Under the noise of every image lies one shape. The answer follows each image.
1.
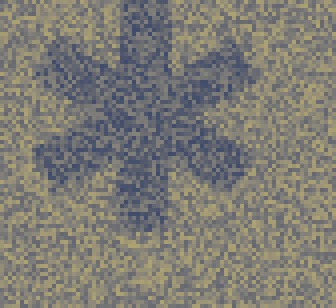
asterisk
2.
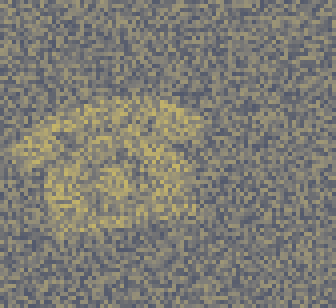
telephone
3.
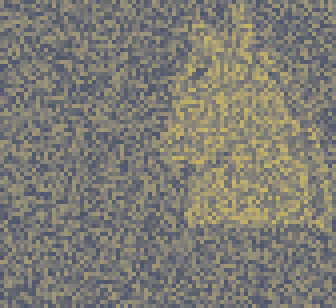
chess knight
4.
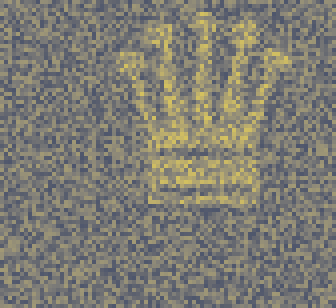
chess queen
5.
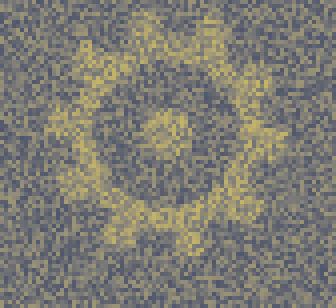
gear
